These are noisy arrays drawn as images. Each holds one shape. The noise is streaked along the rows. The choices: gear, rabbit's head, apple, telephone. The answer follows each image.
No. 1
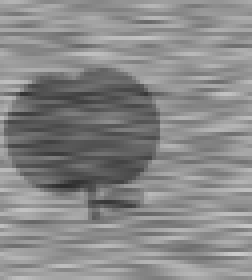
dark apple
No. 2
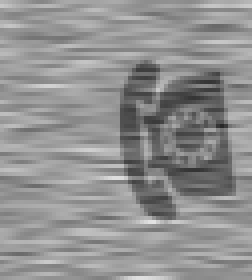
dark telephone
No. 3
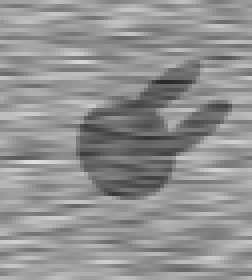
dark rabbit's head
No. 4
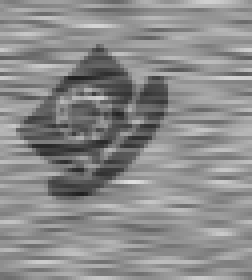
dark telephone
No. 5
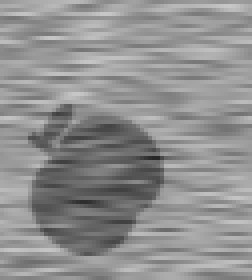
dark apple
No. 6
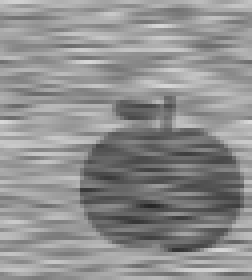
dark apple
